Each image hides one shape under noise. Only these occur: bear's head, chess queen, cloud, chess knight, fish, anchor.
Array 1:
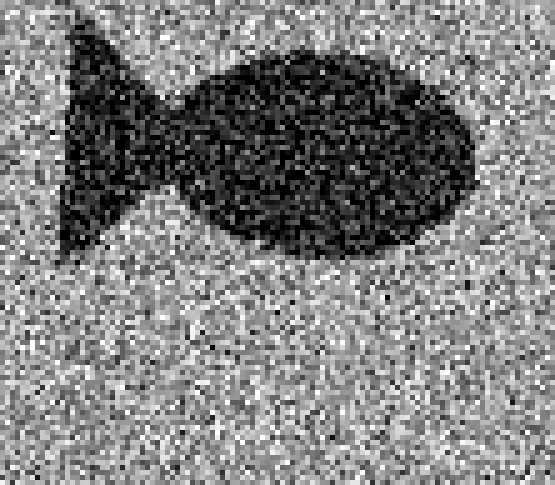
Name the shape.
fish
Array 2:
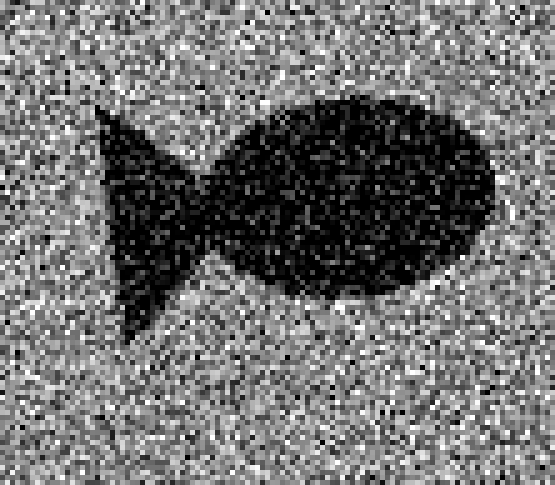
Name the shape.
fish
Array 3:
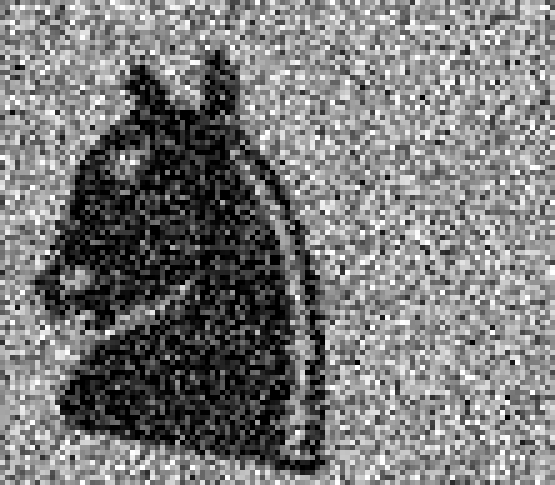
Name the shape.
chess knight
